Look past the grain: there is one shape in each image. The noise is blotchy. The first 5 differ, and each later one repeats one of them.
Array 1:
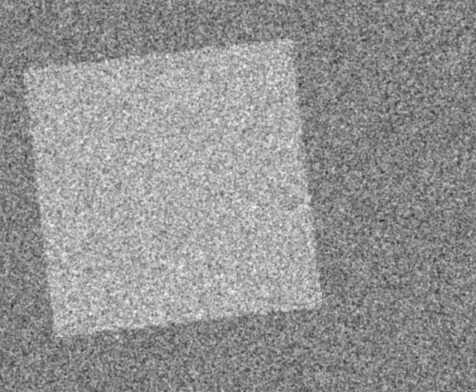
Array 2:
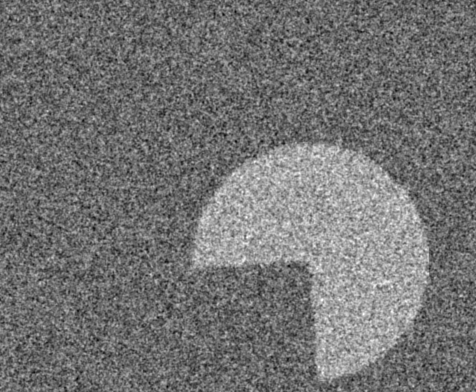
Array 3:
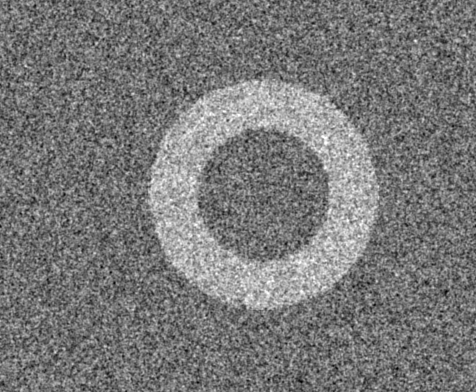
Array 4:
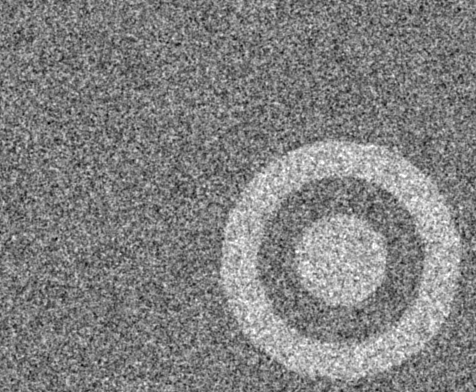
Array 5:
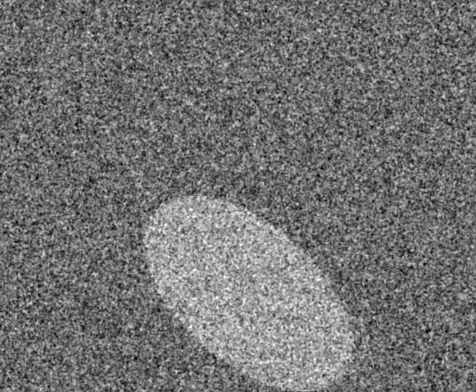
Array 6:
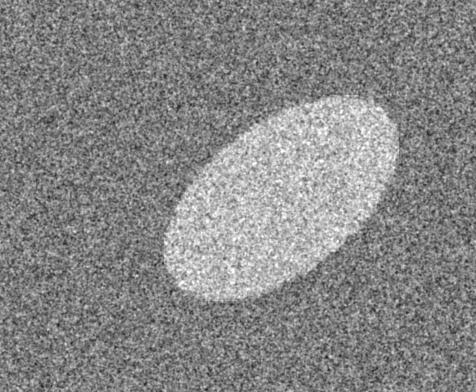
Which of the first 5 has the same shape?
5
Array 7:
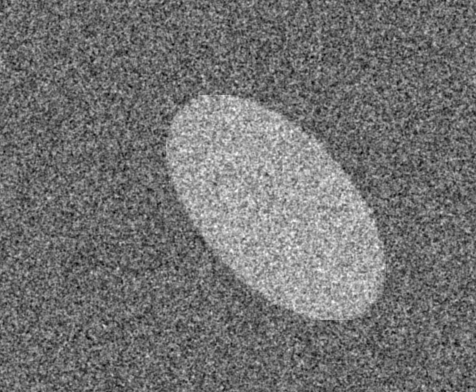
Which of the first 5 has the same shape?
5
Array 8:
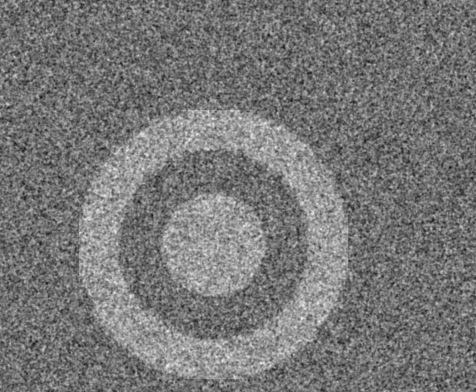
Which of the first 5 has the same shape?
4
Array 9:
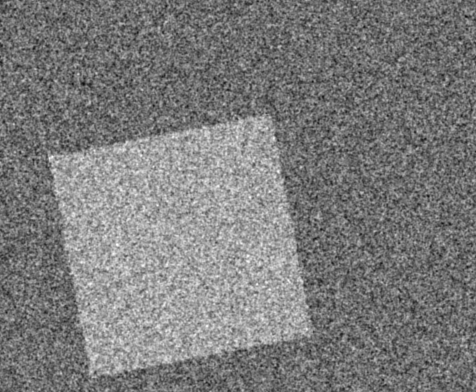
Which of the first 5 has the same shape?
1
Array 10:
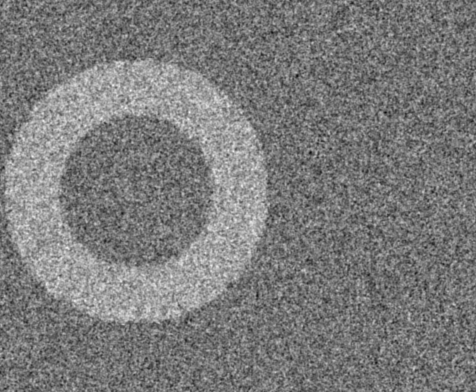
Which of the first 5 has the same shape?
3
